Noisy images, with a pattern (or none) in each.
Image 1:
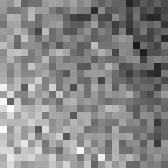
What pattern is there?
a smooth slope
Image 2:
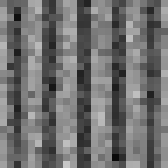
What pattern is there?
vertical stripes
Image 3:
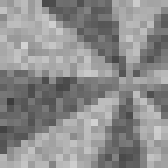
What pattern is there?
spokes from one point
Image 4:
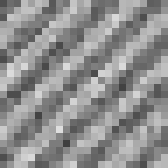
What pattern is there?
diagonal stripes
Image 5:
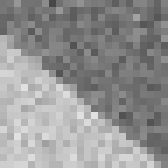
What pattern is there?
a sharp edge
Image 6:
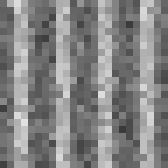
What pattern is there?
vertical stripes
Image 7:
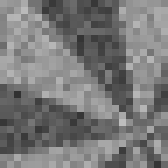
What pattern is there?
spokes from one point
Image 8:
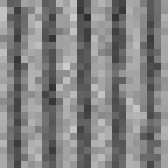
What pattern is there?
vertical stripes
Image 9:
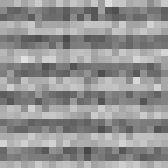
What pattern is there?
horizontal stripes
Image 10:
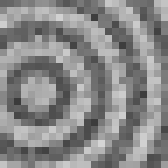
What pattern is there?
rings round one point
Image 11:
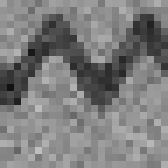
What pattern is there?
a wavy band
